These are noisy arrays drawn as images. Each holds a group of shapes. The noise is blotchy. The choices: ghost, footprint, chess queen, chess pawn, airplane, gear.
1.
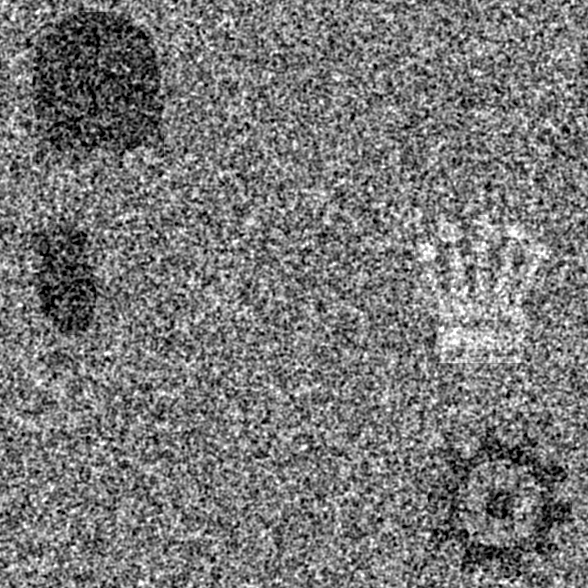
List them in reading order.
top left: dark ghost; middle left: dark footprint; middle right: light chess queen; bottom right: dark gear
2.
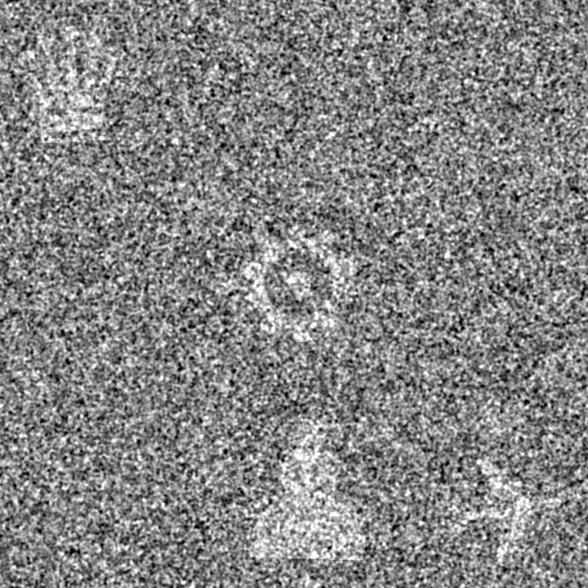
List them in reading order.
top left: light chess queen; centre: light gear; bottom middle: light chess pawn; bottom right: light airplane
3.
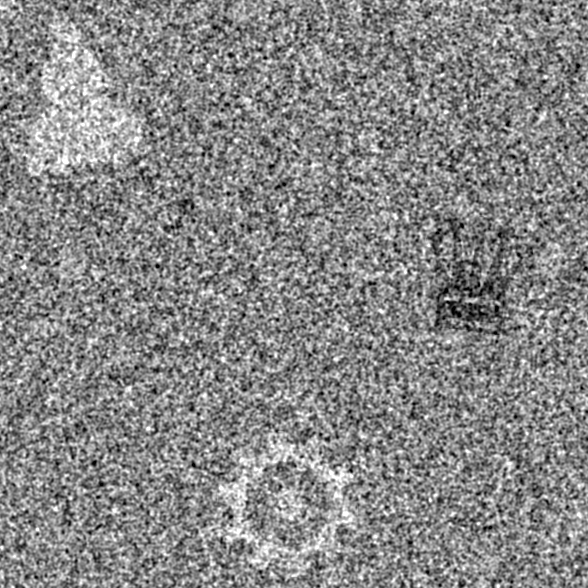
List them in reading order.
top left: light chess pawn; middle right: dark chess queen; bottom middle: light gear
